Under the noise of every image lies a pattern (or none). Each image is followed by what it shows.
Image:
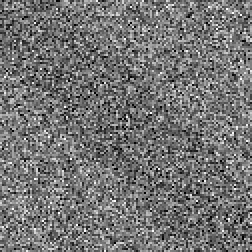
a diagonal band
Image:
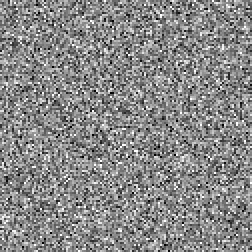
only noise
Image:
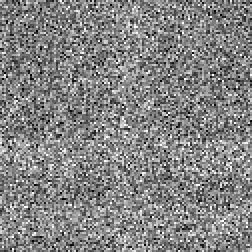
bands of rows crossing bands of columns
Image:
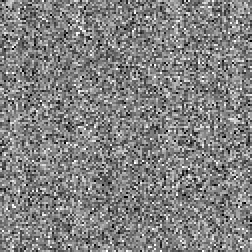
bands of columns
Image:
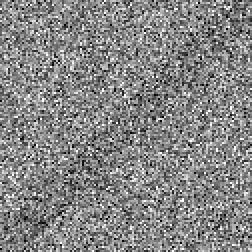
a diagonal band
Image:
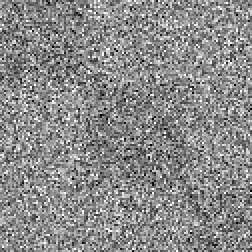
blocks along the diagonal
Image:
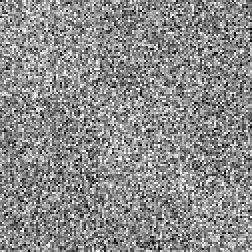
blocks along the diagonal
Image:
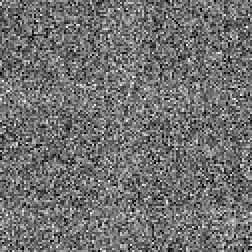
bands of rows crossing bands of columns
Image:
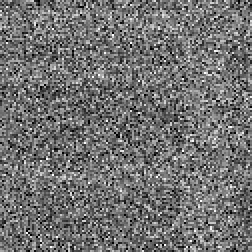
bands of rows crossing bands of columns
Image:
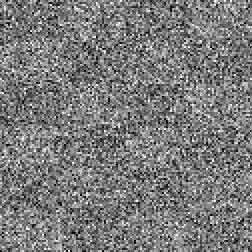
a checkerboard
